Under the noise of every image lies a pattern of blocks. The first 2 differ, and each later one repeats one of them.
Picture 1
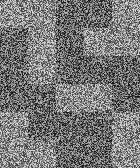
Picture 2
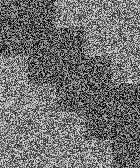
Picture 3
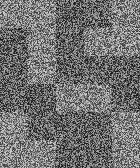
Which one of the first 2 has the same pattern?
1
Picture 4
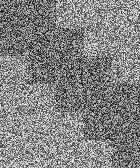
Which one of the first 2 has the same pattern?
2
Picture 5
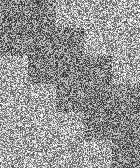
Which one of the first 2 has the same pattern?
2
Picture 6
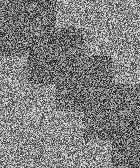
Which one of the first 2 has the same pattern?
2
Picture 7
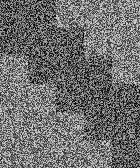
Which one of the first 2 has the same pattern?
2
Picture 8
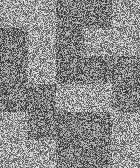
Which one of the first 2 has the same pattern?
1
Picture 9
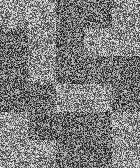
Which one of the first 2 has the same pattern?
1
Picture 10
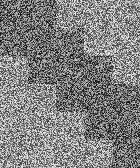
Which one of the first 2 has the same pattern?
2
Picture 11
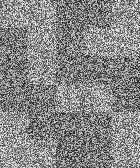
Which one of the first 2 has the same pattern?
1
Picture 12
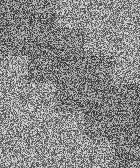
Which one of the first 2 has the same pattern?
2
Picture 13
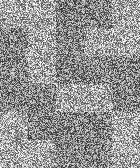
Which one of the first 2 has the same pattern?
1
